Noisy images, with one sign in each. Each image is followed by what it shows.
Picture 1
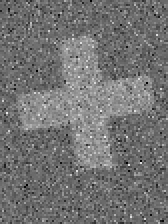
light plus sign
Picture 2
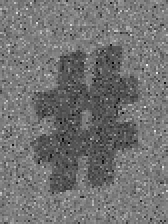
dark hash sign
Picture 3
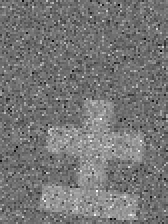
light plus-minus sign
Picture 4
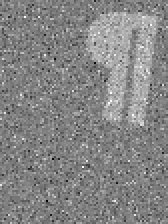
light pilcrow
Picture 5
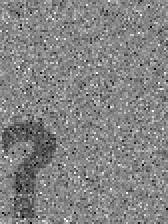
dark question mark, bottom left
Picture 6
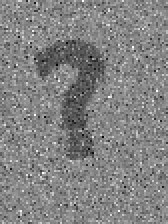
dark question mark
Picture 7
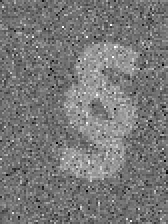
light section sign
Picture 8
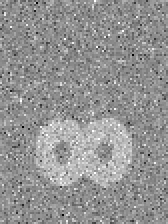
light infinity sign
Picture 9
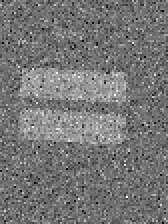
light equals sign
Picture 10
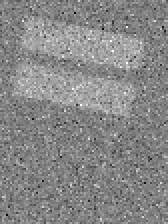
light equals sign
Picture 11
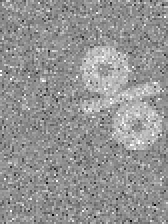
light percent sign
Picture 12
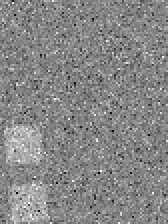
light colon, bottom left
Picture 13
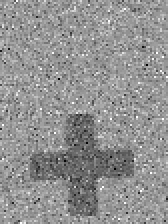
dark plus sign
